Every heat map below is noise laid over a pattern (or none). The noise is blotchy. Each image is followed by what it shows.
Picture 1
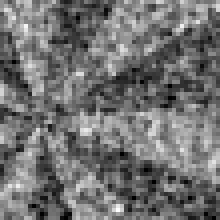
spokes from one point
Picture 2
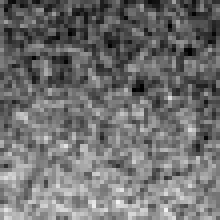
a smooth slope
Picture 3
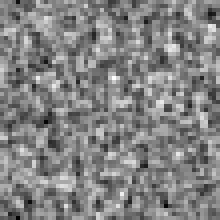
only noise
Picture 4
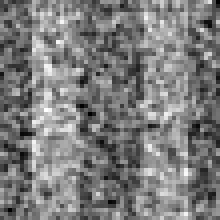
vertical stripes
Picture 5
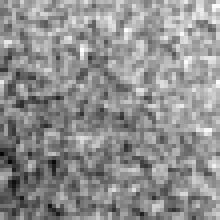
a smooth slope
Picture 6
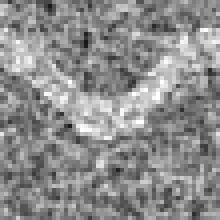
a wavy band
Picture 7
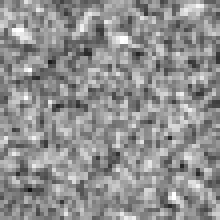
only noise
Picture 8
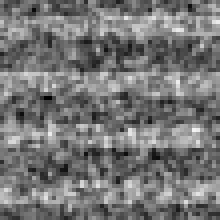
horizontal stripes
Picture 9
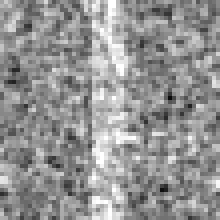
one vertical stripe
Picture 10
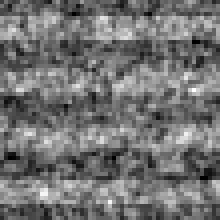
horizontal stripes
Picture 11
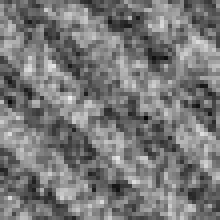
diagonal stripes
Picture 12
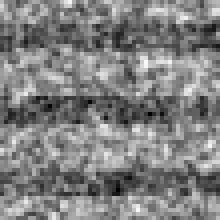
horizontal stripes
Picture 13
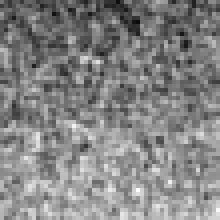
a smooth slope
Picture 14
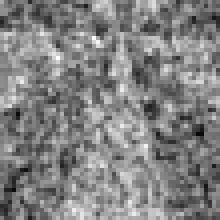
spokes from one point
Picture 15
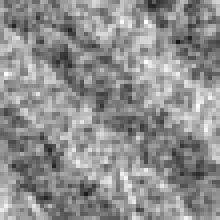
diagonal stripes
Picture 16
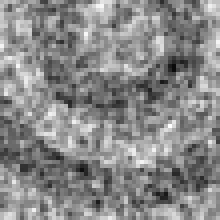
rings round one point
